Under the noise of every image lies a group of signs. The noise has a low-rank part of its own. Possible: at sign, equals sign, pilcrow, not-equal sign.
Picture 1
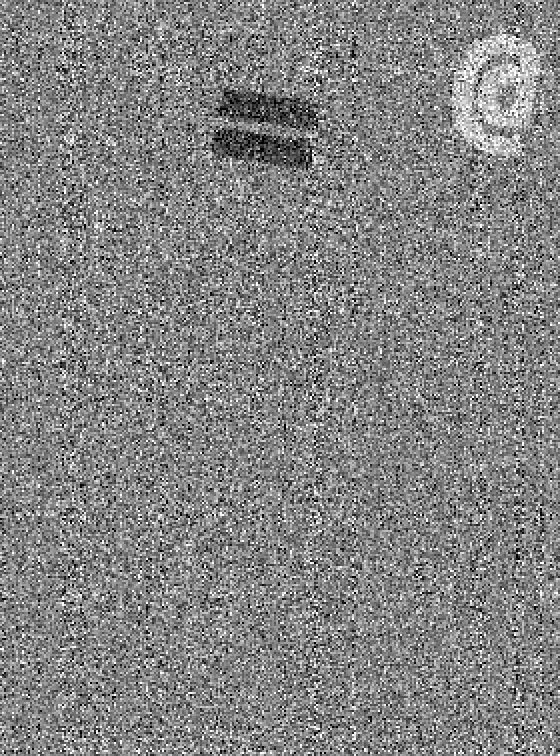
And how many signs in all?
2
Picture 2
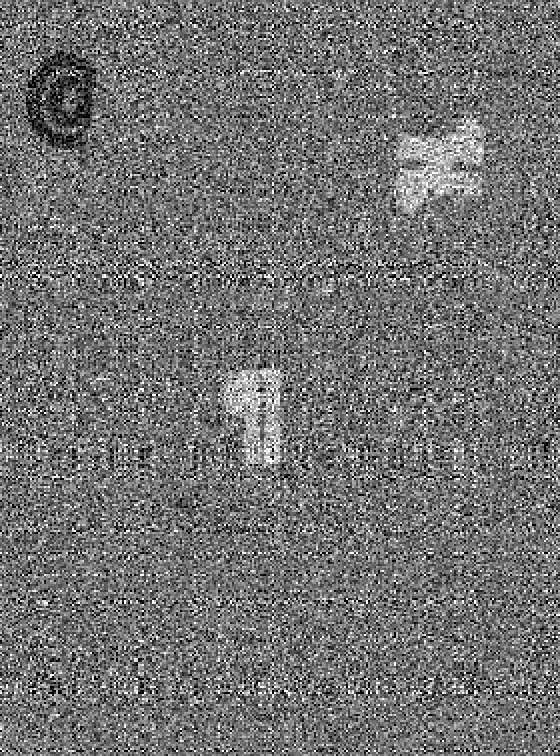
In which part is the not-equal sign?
top right
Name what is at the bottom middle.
nothing
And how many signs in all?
3
